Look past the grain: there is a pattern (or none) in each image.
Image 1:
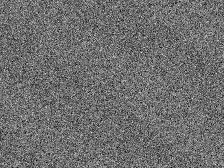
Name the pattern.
diagonal stripes
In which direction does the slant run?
top left to bottom right
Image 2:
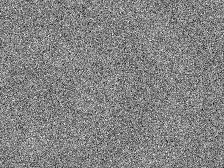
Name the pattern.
rings round one point
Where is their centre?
middle left
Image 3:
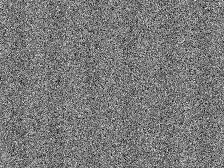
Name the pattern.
vertical stripes
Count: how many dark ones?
6
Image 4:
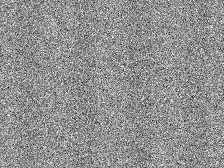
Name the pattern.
vertical stripes
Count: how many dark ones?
4
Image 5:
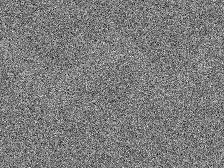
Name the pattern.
a wavy band
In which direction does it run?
left to right
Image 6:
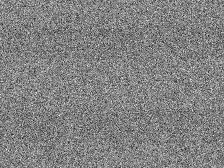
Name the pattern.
horizontal stripes
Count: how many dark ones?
2
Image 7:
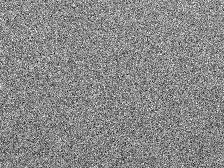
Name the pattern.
a smooth slope
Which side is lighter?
top
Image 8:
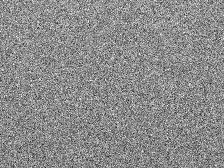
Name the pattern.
a smooth slope
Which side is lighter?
top
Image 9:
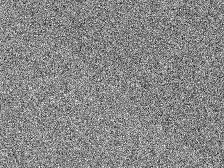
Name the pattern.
a sharp edge
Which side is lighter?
bottom left
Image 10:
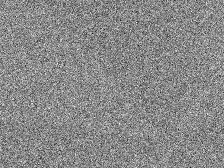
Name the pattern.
spokes from one point
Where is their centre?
bottom right
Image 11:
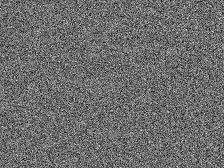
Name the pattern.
only noise
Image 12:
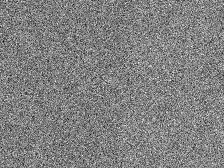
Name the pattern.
a sharp edge
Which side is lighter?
right
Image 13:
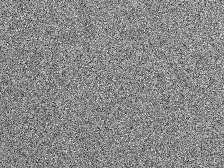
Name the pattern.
a smooth slope
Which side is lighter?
top right
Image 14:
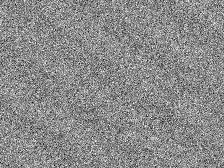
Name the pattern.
diagonal stripes
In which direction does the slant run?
top left to bottom right
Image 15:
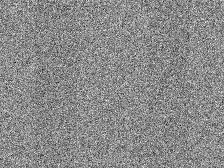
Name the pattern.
vertical stripes
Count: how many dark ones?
2
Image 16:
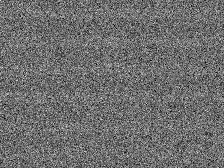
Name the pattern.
horizontal stripes
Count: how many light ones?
6
